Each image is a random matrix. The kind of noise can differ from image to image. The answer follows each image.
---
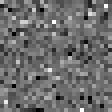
heavy tails
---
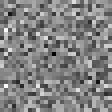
low rank plus noise
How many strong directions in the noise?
five to eight
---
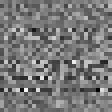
rows of uneven size
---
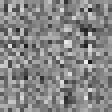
low rank plus noise
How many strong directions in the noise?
three or four
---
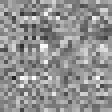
low rank plus noise
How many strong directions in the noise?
two
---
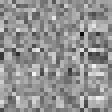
low rank plus noise
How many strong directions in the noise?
one
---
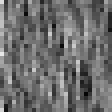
streaked along the columns
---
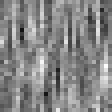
streaked along the columns
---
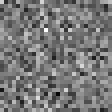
low rank plus noise
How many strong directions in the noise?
five to eight
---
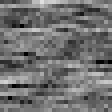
streaked along the rows
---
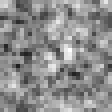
blotchy
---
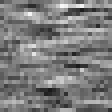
streaked along the rows
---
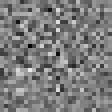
low rank plus noise
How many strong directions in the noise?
three or four
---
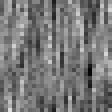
streaked along the columns
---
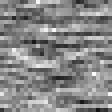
streaked along the rows
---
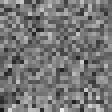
low rank plus noise
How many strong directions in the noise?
five to eight
